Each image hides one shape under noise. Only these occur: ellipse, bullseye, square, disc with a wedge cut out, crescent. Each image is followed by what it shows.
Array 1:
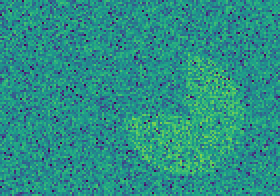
light disc with a wedge cut out
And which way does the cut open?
up and left
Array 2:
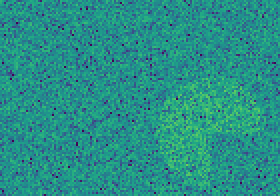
light disc with a wedge cut out
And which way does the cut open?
down and right
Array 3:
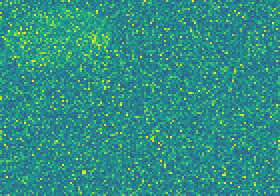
light ellipse, top left
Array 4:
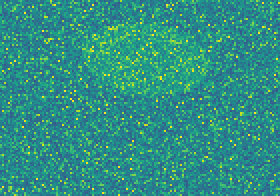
light ellipse
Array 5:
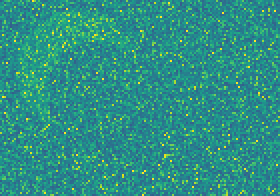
light crescent
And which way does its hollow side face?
down and right
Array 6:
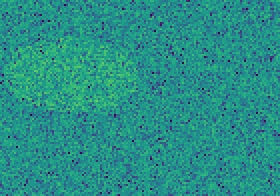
light ellipse
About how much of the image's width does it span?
half
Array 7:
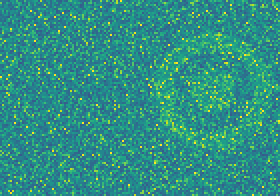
light bullseye
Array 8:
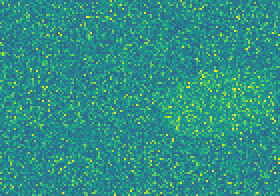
light ellipse, middle right
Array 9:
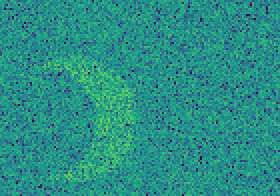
light crescent
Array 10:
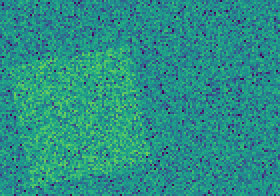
light square
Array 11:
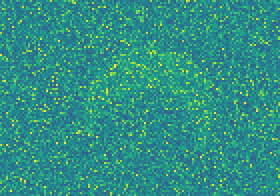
light crescent
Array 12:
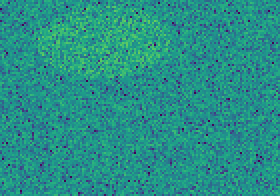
light ellipse
